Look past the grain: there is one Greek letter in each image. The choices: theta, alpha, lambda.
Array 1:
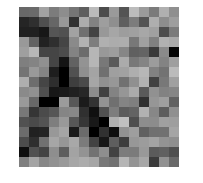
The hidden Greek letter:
lambda
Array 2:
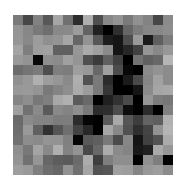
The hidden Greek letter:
lambda
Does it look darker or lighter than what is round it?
darker
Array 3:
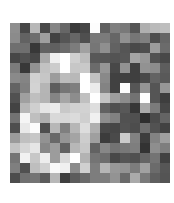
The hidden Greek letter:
theta
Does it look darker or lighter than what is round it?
lighter
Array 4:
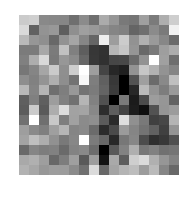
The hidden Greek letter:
lambda
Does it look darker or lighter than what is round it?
darker
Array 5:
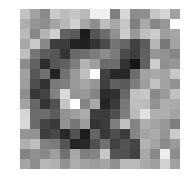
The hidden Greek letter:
alpha
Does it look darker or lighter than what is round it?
darker
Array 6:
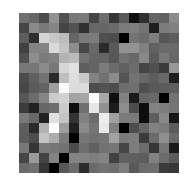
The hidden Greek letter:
lambda
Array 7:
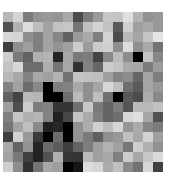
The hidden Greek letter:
lambda
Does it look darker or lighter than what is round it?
darker
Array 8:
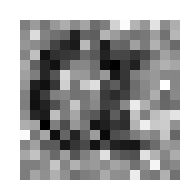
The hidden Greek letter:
alpha
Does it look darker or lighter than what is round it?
darker
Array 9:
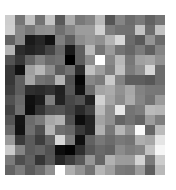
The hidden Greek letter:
theta
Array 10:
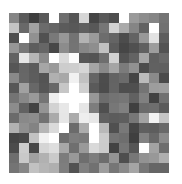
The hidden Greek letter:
lambda
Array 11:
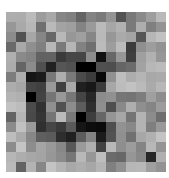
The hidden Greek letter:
alpha
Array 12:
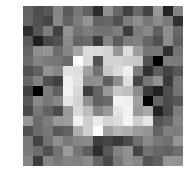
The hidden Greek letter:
alpha
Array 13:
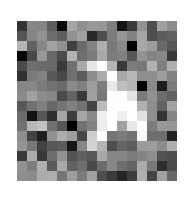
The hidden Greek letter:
lambda
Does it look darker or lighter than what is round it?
lighter
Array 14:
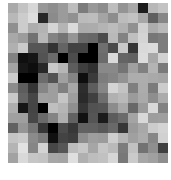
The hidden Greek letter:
alpha
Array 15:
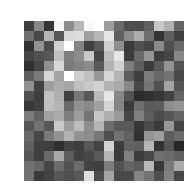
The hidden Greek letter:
theta
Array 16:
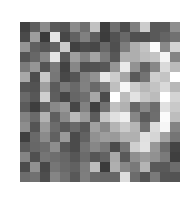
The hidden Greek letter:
theta
